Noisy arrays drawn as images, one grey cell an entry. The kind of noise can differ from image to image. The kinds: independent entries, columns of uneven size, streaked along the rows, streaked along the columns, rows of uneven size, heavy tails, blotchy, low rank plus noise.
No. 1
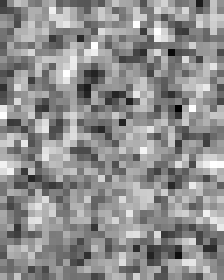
blotchy
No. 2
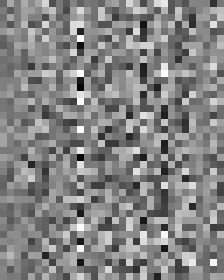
columns of uneven size
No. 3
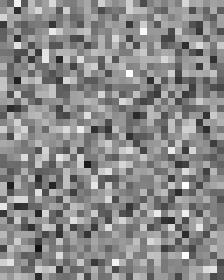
independent entries
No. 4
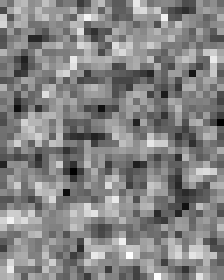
blotchy
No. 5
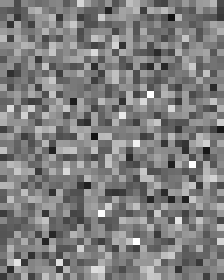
independent entries
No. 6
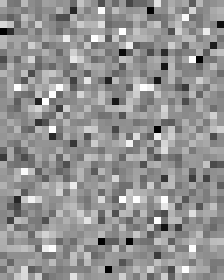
heavy tails
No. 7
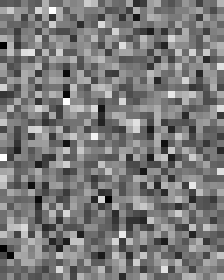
independent entries
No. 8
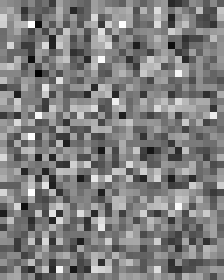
low rank plus noise
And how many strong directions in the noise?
three or four
